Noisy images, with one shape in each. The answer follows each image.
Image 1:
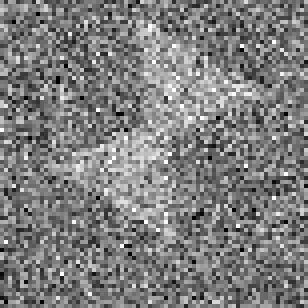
light bow tie
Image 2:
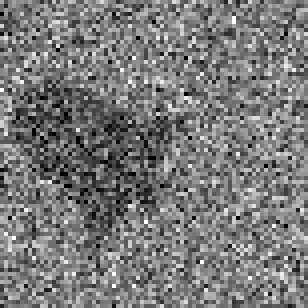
dark bell
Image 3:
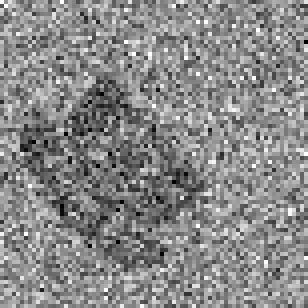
dark telephone
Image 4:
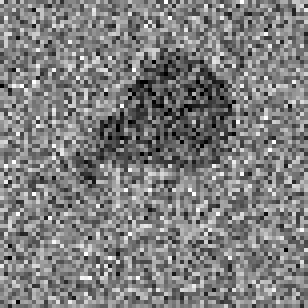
dark pear
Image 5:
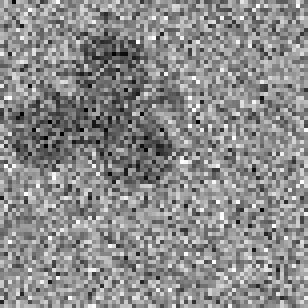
dark club
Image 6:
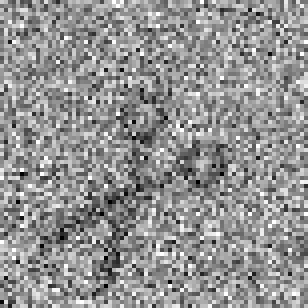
dark pair of scissors
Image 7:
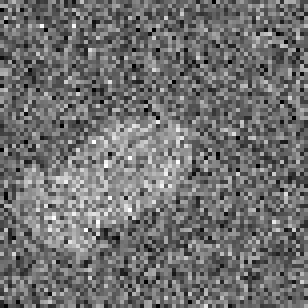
light footprint
